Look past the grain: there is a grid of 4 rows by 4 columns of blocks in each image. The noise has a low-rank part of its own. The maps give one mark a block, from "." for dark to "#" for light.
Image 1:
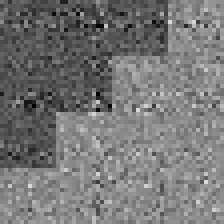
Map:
...#
..##
.###
####
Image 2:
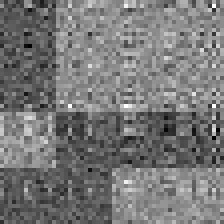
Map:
.###
.###
#...
..##
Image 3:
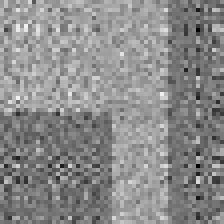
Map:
###.
###.
..#.
..#.
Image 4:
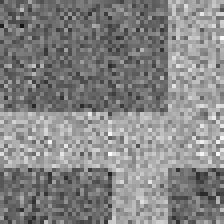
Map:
...#
...#
####
..#.
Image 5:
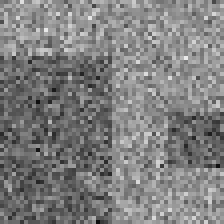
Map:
####
..##
..#.
..##
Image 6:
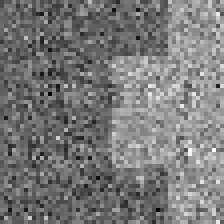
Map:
...#
..##
..##
...#
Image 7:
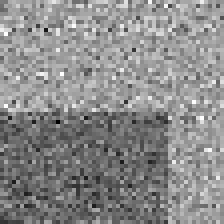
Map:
####
####
...#
...#
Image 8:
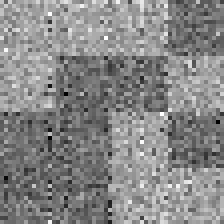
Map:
###.
#..#
..#.
..##
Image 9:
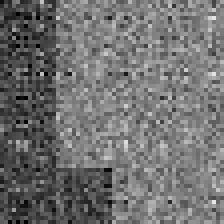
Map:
.###
.###
.###
..##
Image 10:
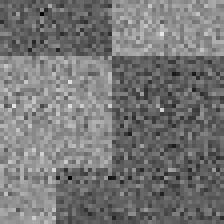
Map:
..##
##..
##..
#...
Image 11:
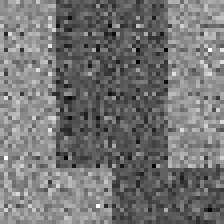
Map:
#..#
#..#
#..#
##..
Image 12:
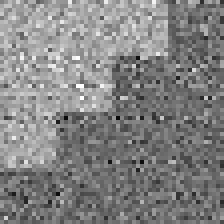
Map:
###.
##..
#...
....
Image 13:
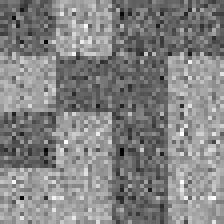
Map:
.#..
#..#
.#.#
##.#
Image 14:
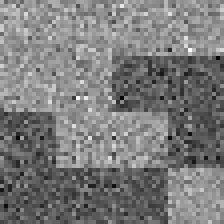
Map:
####
##..
.##.
...#
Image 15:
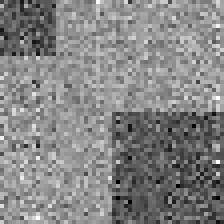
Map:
.###
####
##..
##..
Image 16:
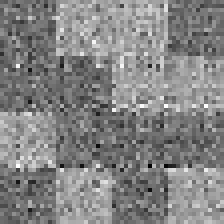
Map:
.##.
..##
#...
.#.#
